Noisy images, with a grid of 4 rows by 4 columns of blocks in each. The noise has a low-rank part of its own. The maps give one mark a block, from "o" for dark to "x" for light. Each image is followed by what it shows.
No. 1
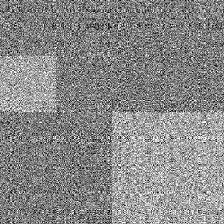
o o o o
x o o o
o o x x
o o x x
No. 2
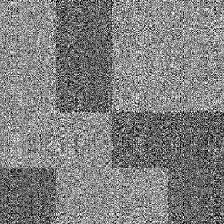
x o x x
x o x x
x x o o
o x x o
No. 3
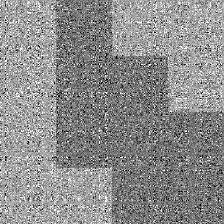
x o x x
x o o x
x o o o
x x o o
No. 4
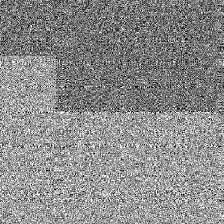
o o o o
x o o o
x x x x
x x x x
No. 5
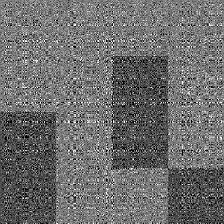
x x x x
x x o x
o x o x
o x x o
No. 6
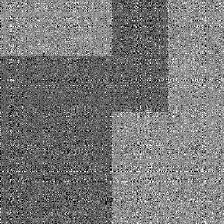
x x o x
o o o x
o o x x
o o x x
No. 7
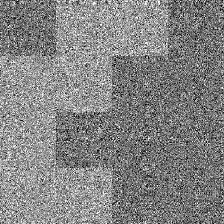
o x x o
x x o o
x o o o
x x o o
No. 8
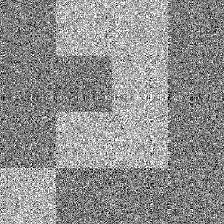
o x x o
o o x o
o x x o
x o o o
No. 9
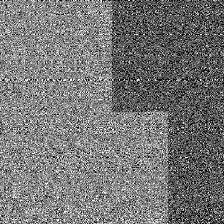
x x o o
x x o o
x x x o
x x x o
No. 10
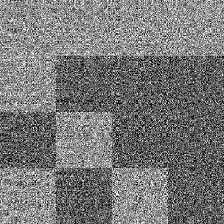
x x x x
x o o o
o x o o
x o x o
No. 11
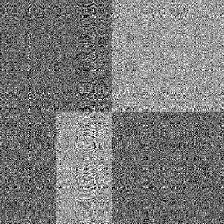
o o x x
o o x x
o x o o
o x o o
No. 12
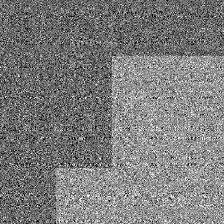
o o o o
o o x x
o o x x
o x x x
